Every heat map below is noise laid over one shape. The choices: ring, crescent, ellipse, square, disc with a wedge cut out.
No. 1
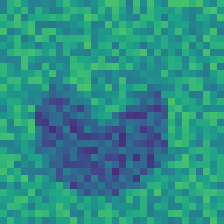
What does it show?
dark disc with a wedge cut out
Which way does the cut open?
up
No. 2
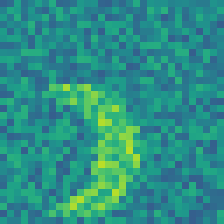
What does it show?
light crescent
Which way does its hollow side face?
left
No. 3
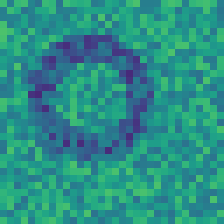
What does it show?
dark ring
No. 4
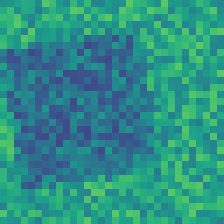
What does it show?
dark square
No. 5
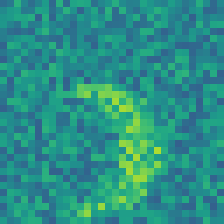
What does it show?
light crescent
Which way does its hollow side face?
left
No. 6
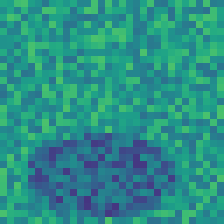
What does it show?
dark ellipse
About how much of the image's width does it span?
two thirds
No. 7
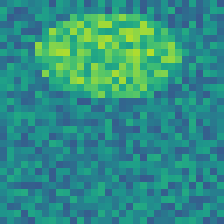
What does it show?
light ellipse
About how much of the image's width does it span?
two thirds
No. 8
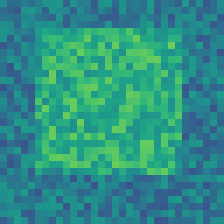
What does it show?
light square
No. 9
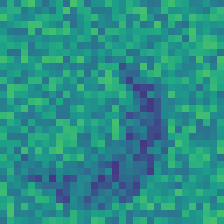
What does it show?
dark crescent
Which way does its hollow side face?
up and left
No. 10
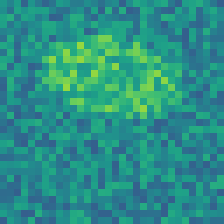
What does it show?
light ellipse
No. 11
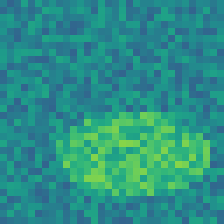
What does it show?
light ellipse
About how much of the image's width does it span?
two thirds
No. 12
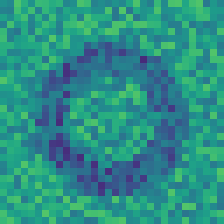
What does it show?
dark ring
